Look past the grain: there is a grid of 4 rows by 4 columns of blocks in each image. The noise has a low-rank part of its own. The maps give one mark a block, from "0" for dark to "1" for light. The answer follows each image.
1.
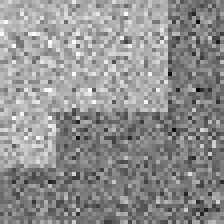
1 1 1 0
1 1 1 0
1 0 0 0
0 0 0 0
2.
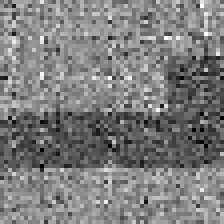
1 1 1 1
1 1 1 0
0 0 0 0
1 1 1 1
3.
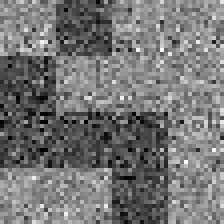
1 0 1 1
0 1 1 1
0 0 0 1
1 1 0 1
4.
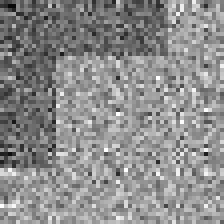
0 0 0 1
0 1 1 1
0 1 1 1
1 1 1 1
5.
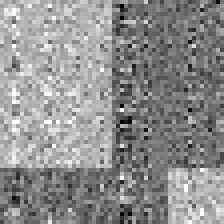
1 1 0 0
1 1 0 0
1 1 0 0
0 0 0 1
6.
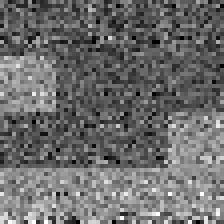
0 0 0 0
1 0 0 0
0 0 0 1
1 1 1 1
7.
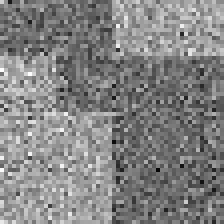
0 0 1 1
1 0 0 0
1 1 0 0
1 1 0 0
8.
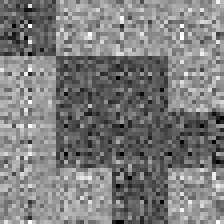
0 1 1 1
1 0 0 1
1 0 0 0
1 1 0 1
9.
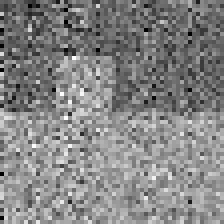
0 0 0 0
0 1 0 0
1 1 1 1
1 1 1 1
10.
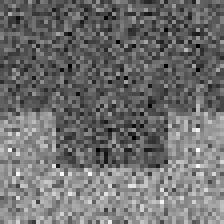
0 0 0 0
0 0 0 0
1 0 0 1
1 1 1 1
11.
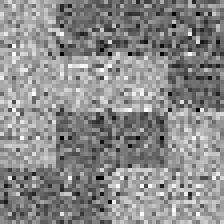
1 0 0 0
1 1 1 0
1 0 0 1
0 0 1 1
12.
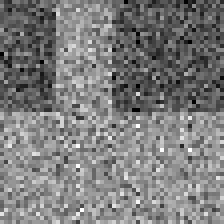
0 1 0 0
0 1 0 0
1 1 1 1
1 1 1 1
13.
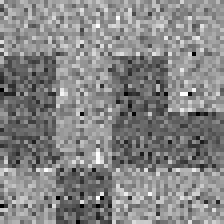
1 1 1 1
0 1 0 1
0 1 0 0
1 0 1 1
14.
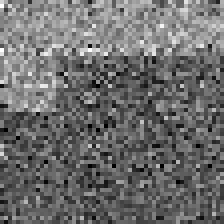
1 1 1 1
1 0 0 0
0 0 0 0
0 0 0 0
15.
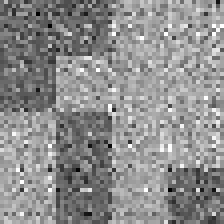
0 0 1 1
0 1 1 1
1 0 1 1
1 0 1 0
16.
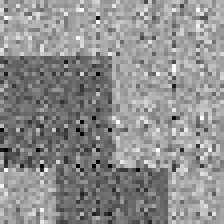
1 1 1 1
0 0 1 1
0 0 1 1
1 0 0 1
